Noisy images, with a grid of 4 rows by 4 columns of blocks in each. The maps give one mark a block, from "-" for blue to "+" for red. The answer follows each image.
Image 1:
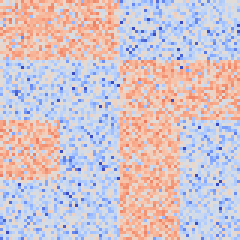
++--
--++
+-+-
--+-
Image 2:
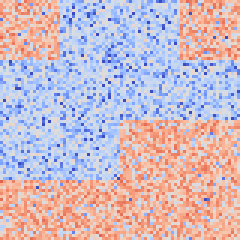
+--+
----
--++
++++
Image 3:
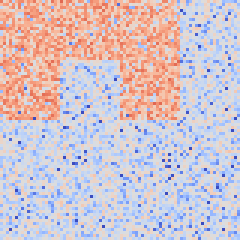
+++-
+-+-
----
----
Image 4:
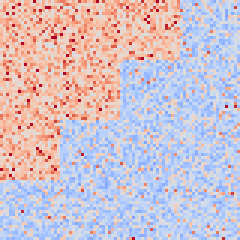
+++-
++--
+---
----
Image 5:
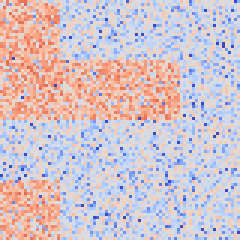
+---
+++-
----
+---
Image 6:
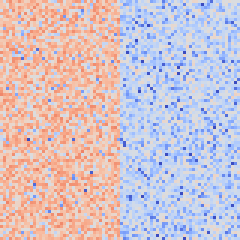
++--
++--
++--
++--
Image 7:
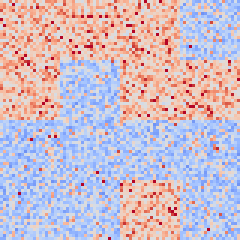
+++-
+-++
----
--+-
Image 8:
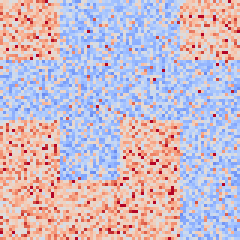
+--+
----
+-+-
+++-
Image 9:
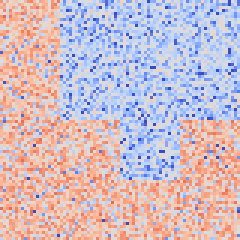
+---
+---
++-+
++++
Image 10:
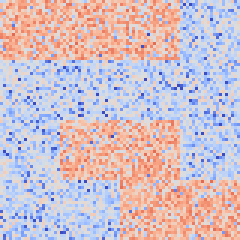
+++-
----
-++-
--++
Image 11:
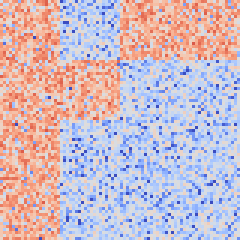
+-++
++--
+---
+---
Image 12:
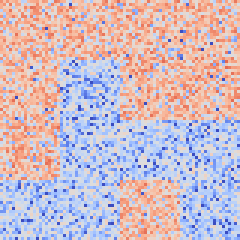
++++
+-++
+---
--+-
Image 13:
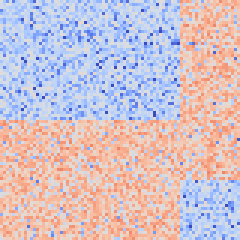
---+
---+
++++
+++-
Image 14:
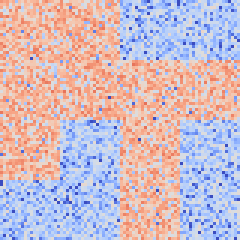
++--
++++
+-+-
--+-
